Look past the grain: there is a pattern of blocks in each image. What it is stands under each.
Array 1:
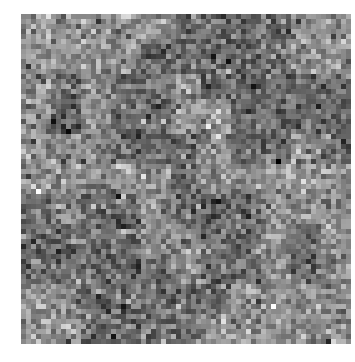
the same after a half turn
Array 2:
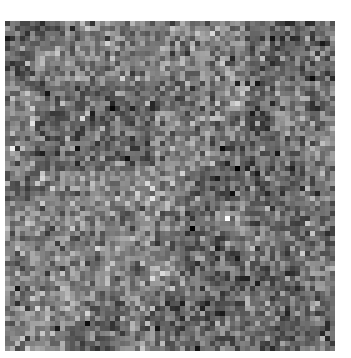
no symmetry
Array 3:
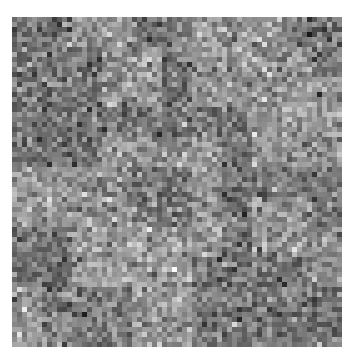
mirrored about the diagonal from the bottom left
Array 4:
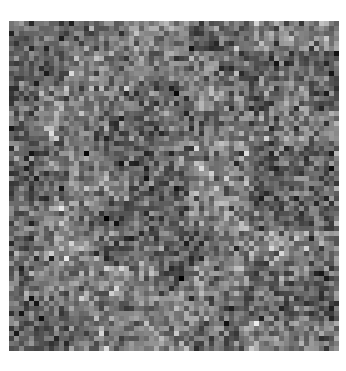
top and bottom mirror each other
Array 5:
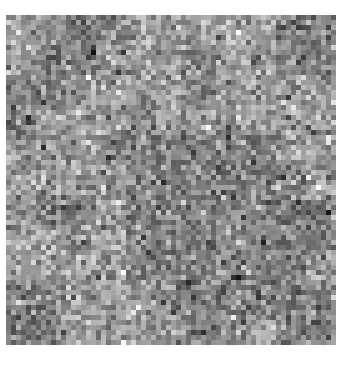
mirrored about the diagonal from the top left
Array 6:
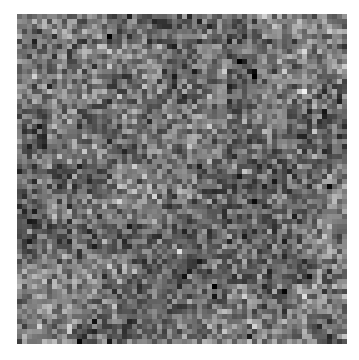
mirrored about the diagonal from the top left
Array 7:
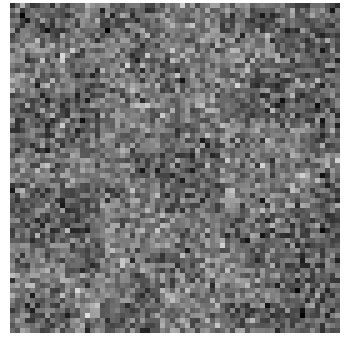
top and bottom mirror each other
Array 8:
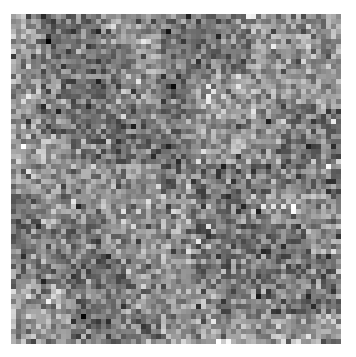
mirrored about the diagonal from the bottom left
